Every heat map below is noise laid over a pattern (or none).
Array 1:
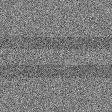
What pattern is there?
bands of rows
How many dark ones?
2
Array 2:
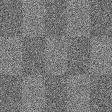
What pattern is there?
a checkerboard
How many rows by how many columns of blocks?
3 by 5
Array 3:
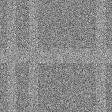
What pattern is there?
bands of rows crossing bands of columns
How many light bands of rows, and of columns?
1 and 3
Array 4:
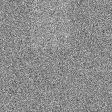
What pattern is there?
one block
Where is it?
top middle
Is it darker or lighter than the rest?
lighter
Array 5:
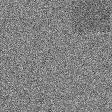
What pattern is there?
one block
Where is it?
top right
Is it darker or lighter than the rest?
darker
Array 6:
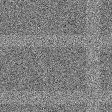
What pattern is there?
bands of rows crossing bands of columns
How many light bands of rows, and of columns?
2 and 1
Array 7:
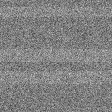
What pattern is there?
bands of rows
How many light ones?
3
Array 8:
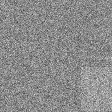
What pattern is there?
one block
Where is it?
bottom right
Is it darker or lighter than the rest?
lighter
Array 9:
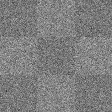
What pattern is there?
a checkerboard
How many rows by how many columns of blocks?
3 by 3
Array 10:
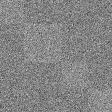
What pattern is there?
blocks along the diagonal
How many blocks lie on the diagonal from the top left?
4
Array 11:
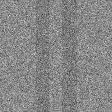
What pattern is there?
bands of columns
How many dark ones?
2
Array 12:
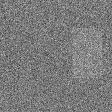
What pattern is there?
one block
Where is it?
middle right
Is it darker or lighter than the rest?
lighter
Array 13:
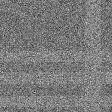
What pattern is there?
bands of rows crossing bands of columns
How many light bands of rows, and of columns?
3 and 1
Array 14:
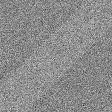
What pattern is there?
a diagonal band
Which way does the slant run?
bottom left to top right
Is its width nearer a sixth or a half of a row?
a half
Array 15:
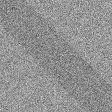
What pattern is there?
a diagonal band
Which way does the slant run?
top left to bottom right
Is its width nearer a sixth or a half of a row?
a half
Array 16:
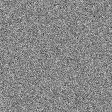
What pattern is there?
only noise
